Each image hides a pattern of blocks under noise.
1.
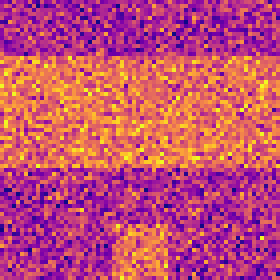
left and right mirror each other
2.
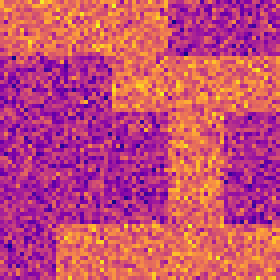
no symmetry
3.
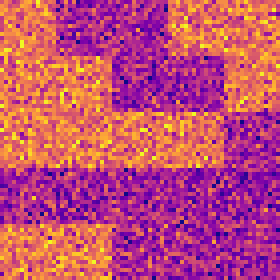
no symmetry
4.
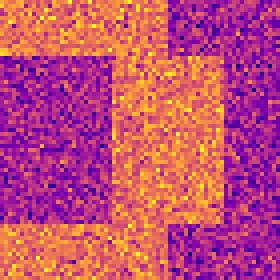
top and bottom mirror each other
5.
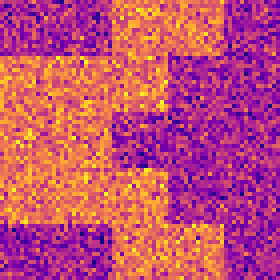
top and bottom mirror each other
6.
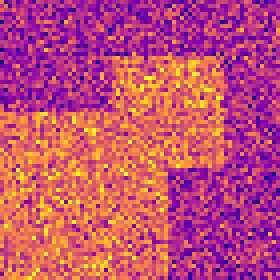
mirrored about the diagonal from the bottom left
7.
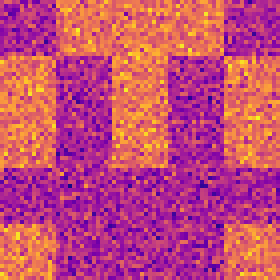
left and right mirror each other
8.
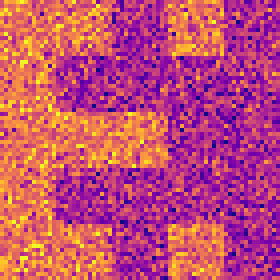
top and bottom mirror each other
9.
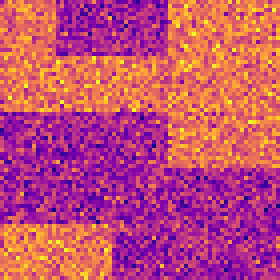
no symmetry
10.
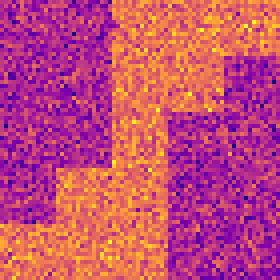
the same after a half turn
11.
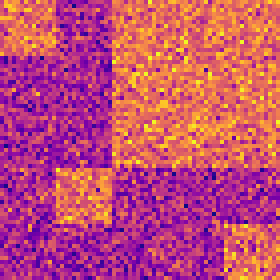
mirrored about the diagonal from the bottom left
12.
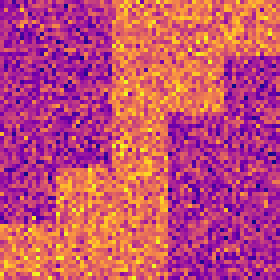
the same after a half turn
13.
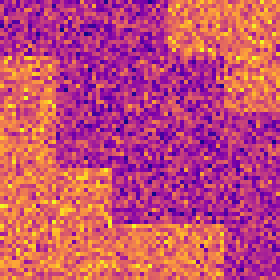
mirrored about the diagonal from the bottom left
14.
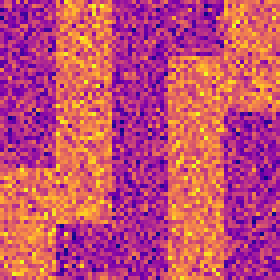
the same after a half turn
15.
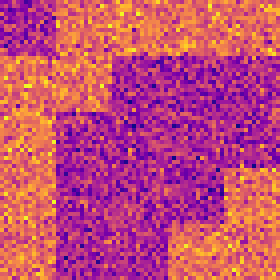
mirrored about the diagonal from the top left
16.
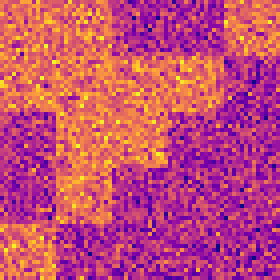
mirrored about the diagonal from the top left
